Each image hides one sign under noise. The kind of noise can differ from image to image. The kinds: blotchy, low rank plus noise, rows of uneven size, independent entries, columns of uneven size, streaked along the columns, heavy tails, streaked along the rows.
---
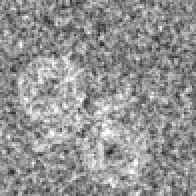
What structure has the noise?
blotchy
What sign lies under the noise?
percent sign
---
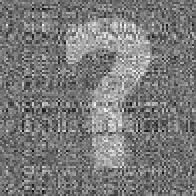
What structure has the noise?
low rank plus noise
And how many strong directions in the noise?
two
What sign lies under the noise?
question mark
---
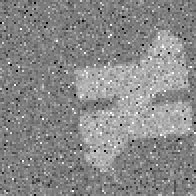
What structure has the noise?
heavy tails
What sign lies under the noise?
not-equal sign
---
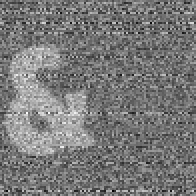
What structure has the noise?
rows of uneven size
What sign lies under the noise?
ampersand
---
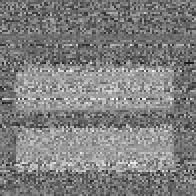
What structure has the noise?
rows of uneven size
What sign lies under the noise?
equals sign
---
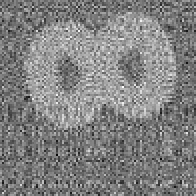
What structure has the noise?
low rank plus noise
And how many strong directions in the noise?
two
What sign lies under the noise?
infinity sign
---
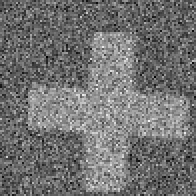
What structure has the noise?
independent entries
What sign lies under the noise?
plus sign
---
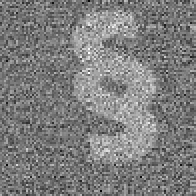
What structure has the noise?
low rank plus noise
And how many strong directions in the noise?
five to eight
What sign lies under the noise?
section sign
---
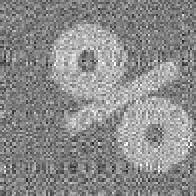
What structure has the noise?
low rank plus noise
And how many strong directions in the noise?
two
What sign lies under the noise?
percent sign
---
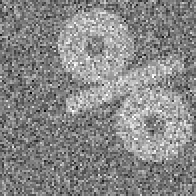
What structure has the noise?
independent entries
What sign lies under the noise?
percent sign
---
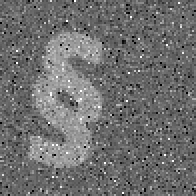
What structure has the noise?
heavy tails
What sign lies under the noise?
section sign
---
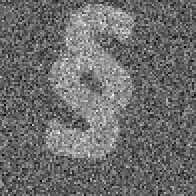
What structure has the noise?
independent entries
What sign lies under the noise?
section sign
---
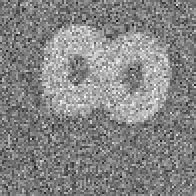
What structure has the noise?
independent entries
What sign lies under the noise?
infinity sign
